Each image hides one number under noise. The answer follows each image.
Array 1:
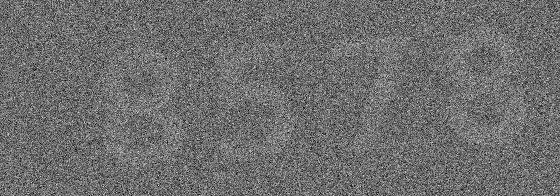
8578
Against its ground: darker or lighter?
lighter
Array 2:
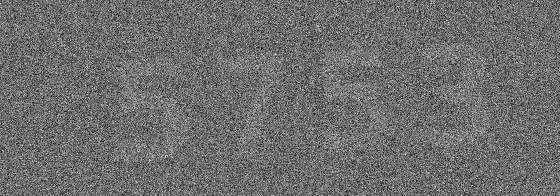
5753
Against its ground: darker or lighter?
lighter
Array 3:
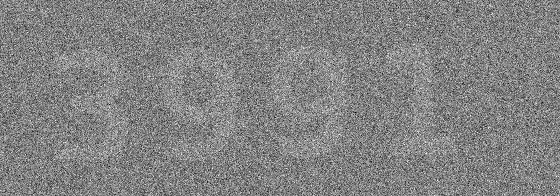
3991
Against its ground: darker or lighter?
lighter
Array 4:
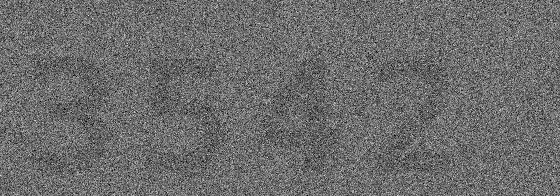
3542
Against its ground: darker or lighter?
darker
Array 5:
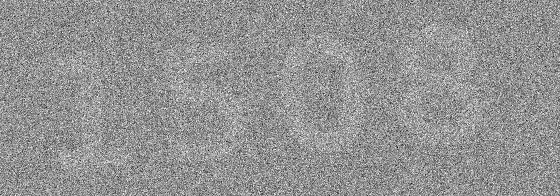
1508
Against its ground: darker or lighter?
lighter
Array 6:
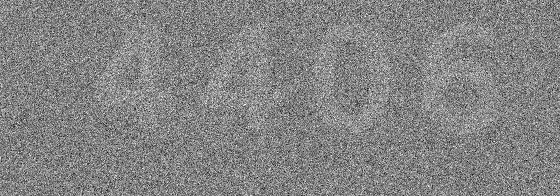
4406
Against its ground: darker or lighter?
lighter
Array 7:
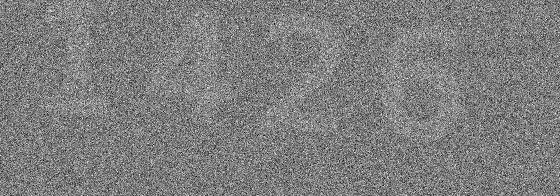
1426
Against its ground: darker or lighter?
lighter
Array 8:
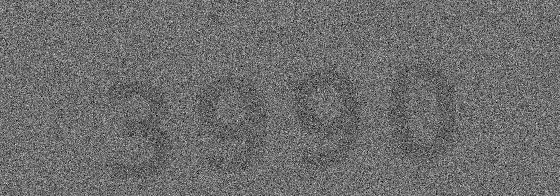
3990
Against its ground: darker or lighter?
darker
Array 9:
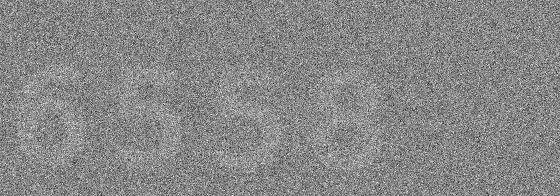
6558
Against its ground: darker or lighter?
lighter
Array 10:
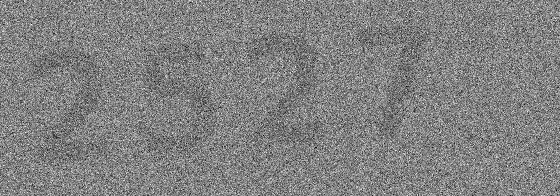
2527
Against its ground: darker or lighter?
darker
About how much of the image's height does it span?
two thirds
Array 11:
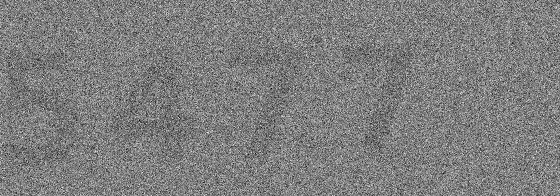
5477
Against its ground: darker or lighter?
darker
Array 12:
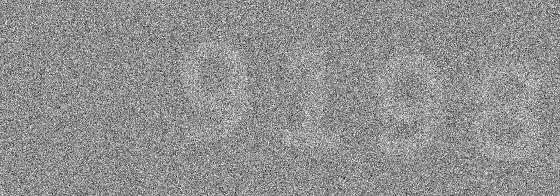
9198
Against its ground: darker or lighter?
lighter
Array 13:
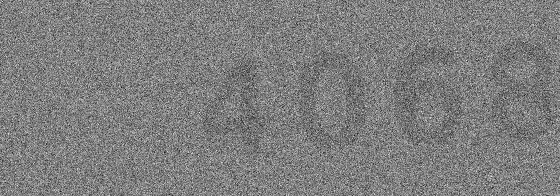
4068
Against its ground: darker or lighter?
darker
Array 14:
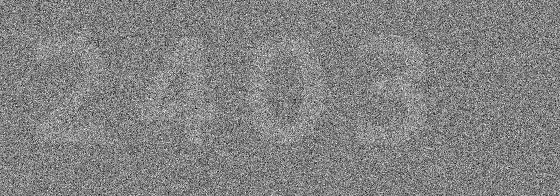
2403
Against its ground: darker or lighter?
lighter
